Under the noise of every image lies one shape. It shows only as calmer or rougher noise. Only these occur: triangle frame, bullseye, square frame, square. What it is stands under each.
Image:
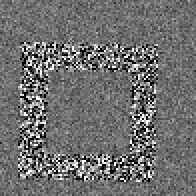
square frame
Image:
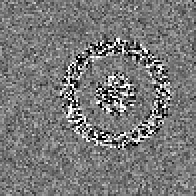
bullseye
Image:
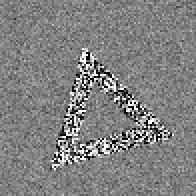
triangle frame
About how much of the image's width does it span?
two thirds
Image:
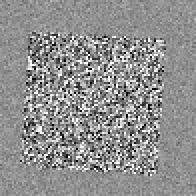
square
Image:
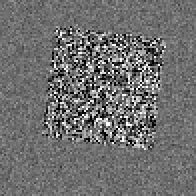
square
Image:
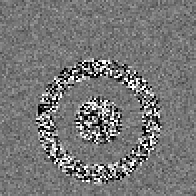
bullseye
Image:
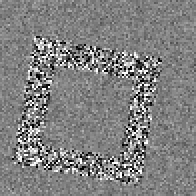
square frame
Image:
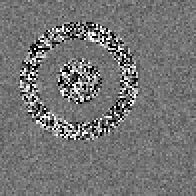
bullseye
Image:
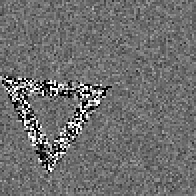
triangle frame
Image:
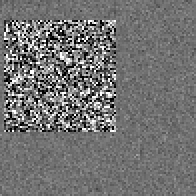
square
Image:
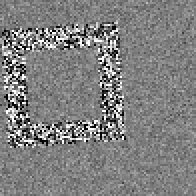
square frame
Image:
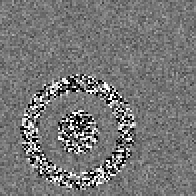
bullseye
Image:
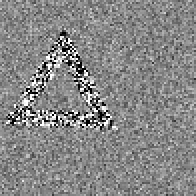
triangle frame
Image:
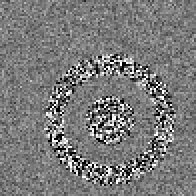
bullseye
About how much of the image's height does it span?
two thirds
